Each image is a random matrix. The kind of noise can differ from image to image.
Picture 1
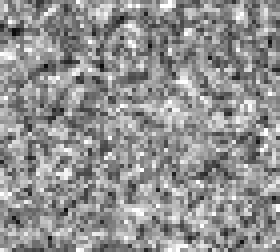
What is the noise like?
blotchy
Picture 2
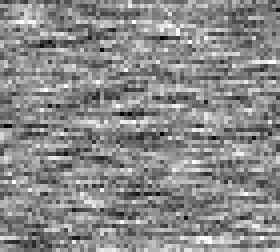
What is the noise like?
streaked along the rows
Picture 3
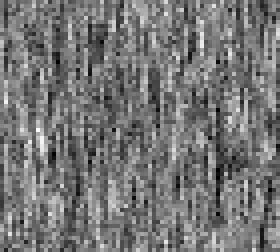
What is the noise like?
streaked along the columns
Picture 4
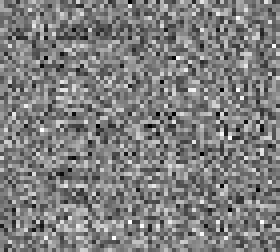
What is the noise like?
low rank plus noise
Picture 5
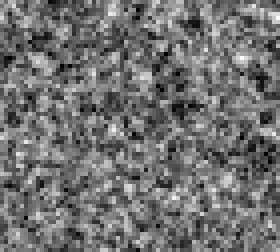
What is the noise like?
blotchy
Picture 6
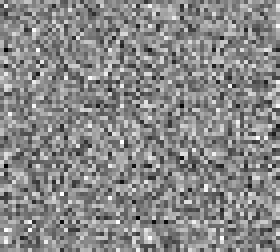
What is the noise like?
low rank plus noise
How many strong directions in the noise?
two
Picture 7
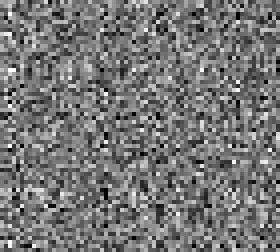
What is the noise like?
low rank plus noise
